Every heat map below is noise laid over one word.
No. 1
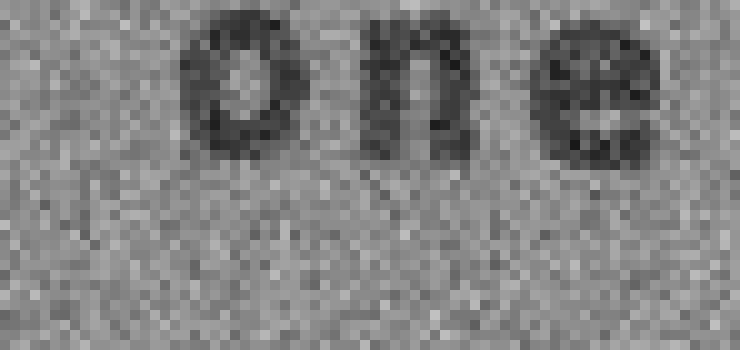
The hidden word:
one
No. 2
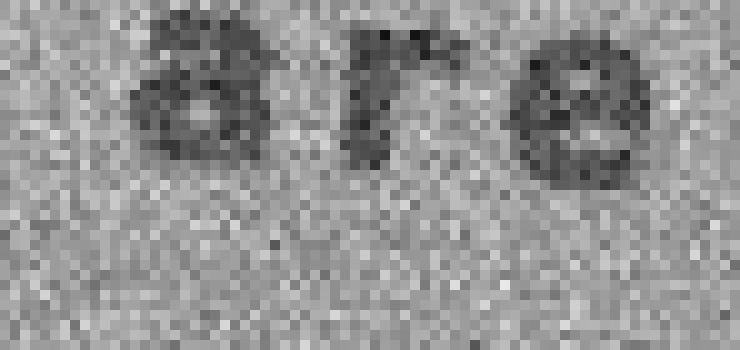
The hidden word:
are
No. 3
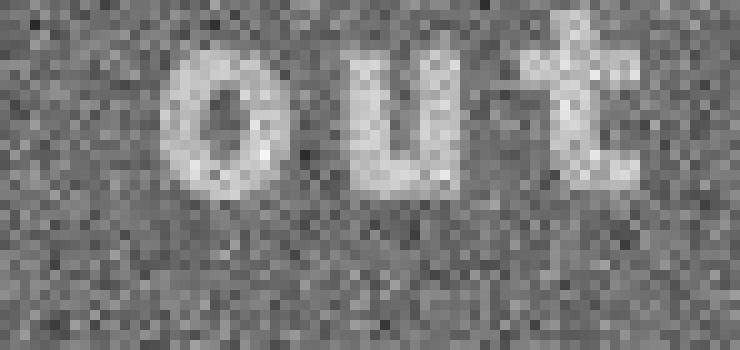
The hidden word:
out
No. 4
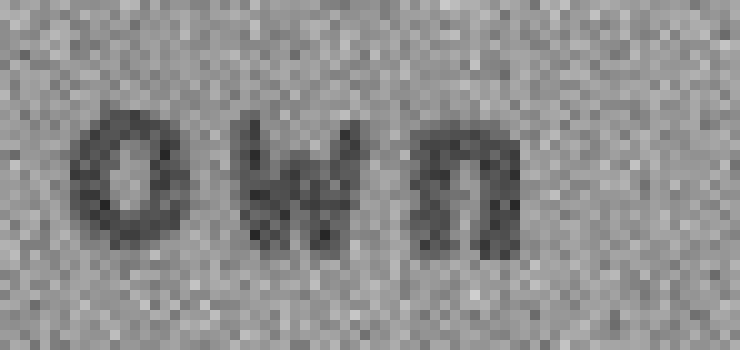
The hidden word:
own
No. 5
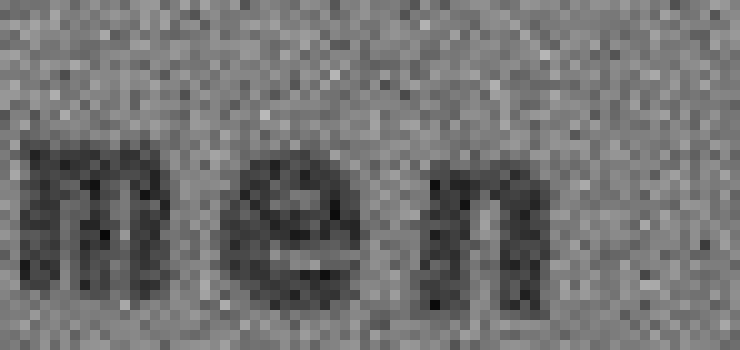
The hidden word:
men
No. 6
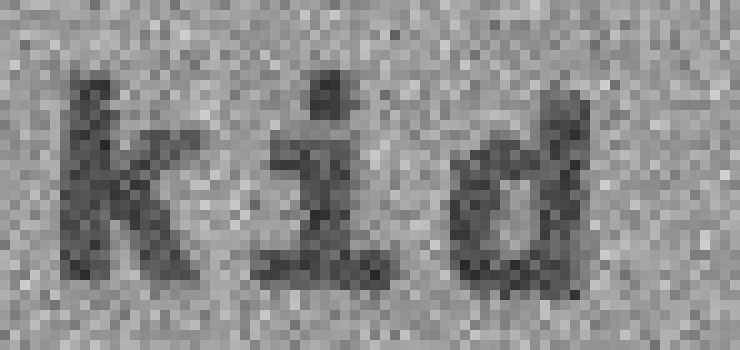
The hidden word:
kid
